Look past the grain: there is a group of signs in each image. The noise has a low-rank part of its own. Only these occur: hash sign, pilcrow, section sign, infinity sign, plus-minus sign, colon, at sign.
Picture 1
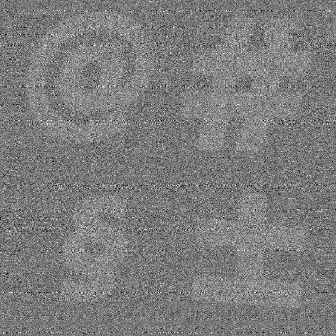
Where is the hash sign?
top right
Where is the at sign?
top left
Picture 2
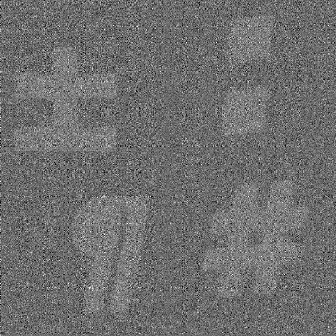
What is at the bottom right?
hash sign
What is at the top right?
colon
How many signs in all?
4
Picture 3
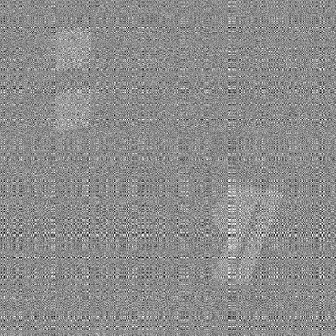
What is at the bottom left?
nothing
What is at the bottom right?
pilcrow
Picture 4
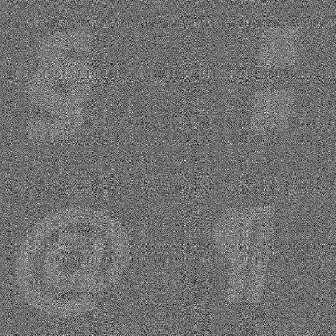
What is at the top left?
section sign
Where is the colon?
top right
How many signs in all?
4
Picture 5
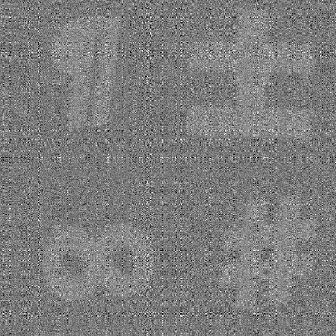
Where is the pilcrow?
top left
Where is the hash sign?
bottom right
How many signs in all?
4
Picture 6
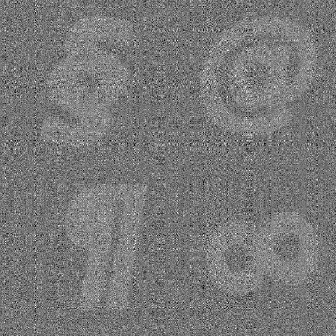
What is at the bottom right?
infinity sign
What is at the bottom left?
pilcrow
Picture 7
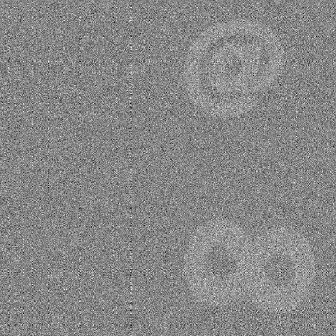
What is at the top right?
at sign
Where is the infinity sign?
bottom right
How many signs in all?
2
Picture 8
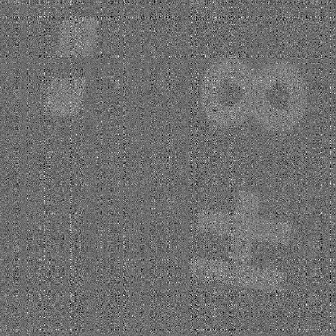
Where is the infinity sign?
top right
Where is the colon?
top left
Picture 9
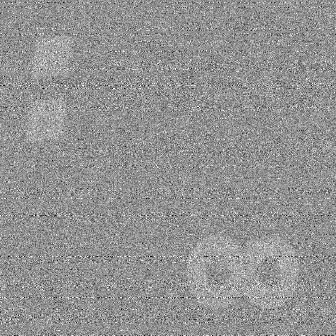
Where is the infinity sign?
bottom right
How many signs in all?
2
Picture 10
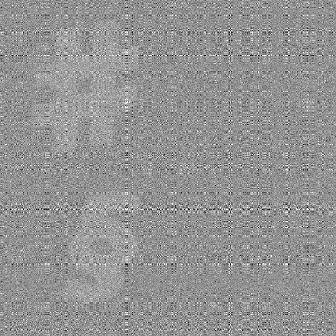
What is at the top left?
hash sign
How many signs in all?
2
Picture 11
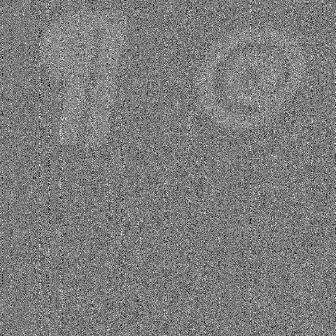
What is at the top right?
at sign
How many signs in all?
2
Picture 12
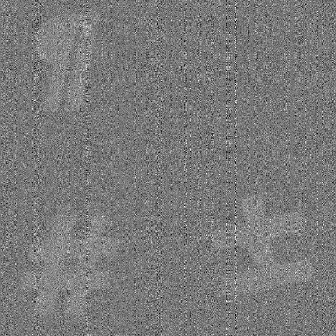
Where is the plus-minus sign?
bottom right
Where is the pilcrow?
top left
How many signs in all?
3
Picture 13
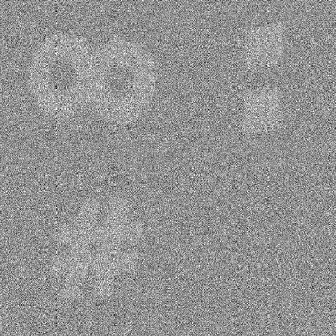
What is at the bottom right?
nothing
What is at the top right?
colon
